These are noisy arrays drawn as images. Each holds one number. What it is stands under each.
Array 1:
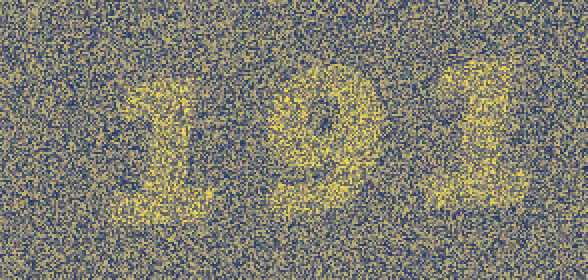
191
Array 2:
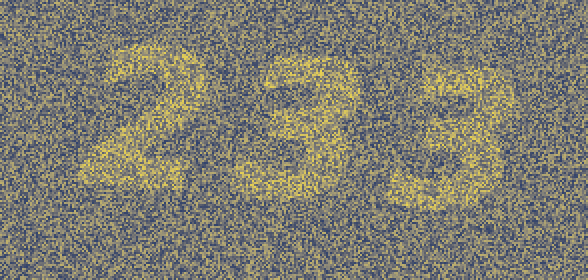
233
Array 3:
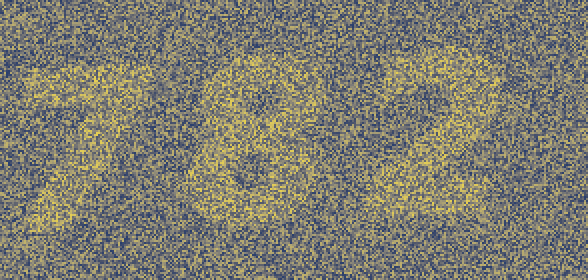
782
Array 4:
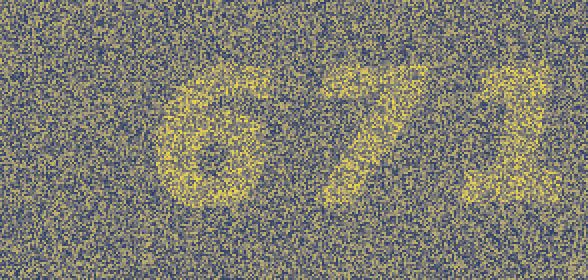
671
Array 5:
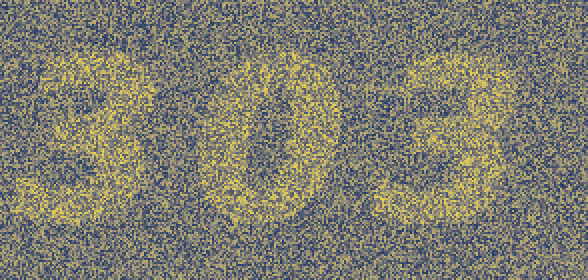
303
